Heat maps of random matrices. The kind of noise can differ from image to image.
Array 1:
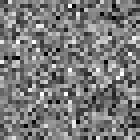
independent entries
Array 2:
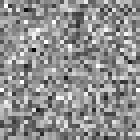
independent entries
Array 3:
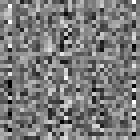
columns of uneven size
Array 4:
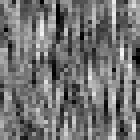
streaked along the columns
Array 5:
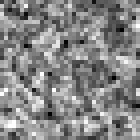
blotchy
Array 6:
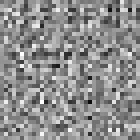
low rank plus noise
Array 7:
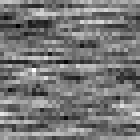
streaked along the rows
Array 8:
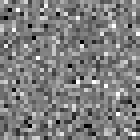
heavy tails
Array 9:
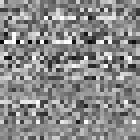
rows of uneven size
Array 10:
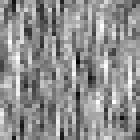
streaked along the columns
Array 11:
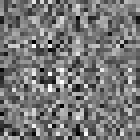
low rank plus noise
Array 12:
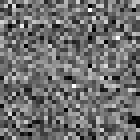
low rank plus noise
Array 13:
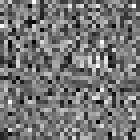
low rank plus noise
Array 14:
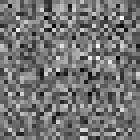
low rank plus noise
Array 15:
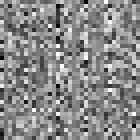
columns of uneven size
